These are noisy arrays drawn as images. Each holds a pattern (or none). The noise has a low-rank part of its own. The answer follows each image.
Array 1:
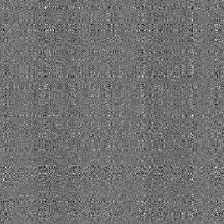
vertical stripes
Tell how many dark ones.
2
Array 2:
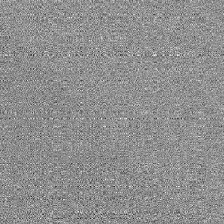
a sharp edge
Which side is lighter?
top right
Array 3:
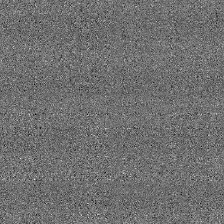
horizontal stripes
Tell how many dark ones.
4
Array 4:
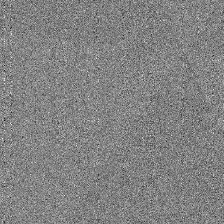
spokes from one point
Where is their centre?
top right
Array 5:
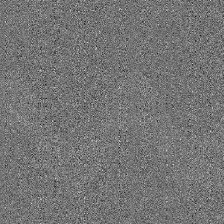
a wavy band
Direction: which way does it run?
left to right
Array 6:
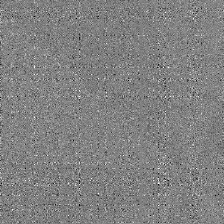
spokes from one point
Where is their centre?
bottom right
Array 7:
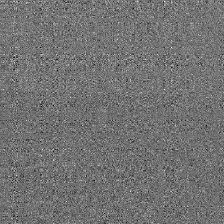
a sharp edge
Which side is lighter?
top
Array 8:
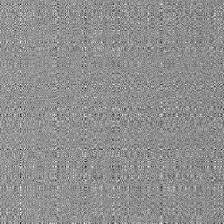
a smooth slope
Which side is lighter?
left
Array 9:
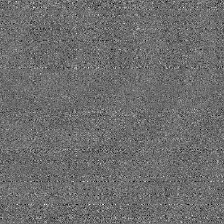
rings round one point
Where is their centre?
top left
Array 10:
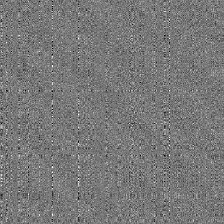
diagonal stripes
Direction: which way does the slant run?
top left to bottom right
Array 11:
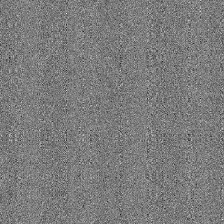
vertical stripes
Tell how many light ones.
4
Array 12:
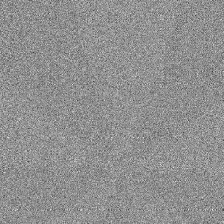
spokes from one point
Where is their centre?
bottom middle
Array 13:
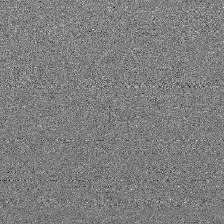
a smooth slope
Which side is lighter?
top
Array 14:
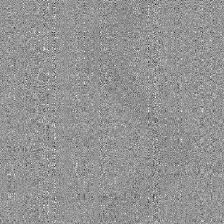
a wavy band
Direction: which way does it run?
top to bottom
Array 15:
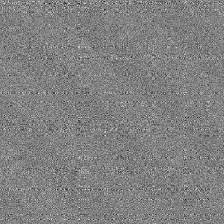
diagonal stripes
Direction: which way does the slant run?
top left to bottom right
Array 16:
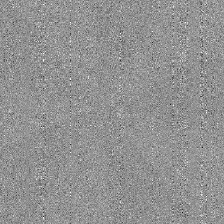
spokes from one point
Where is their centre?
centre
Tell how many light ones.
5
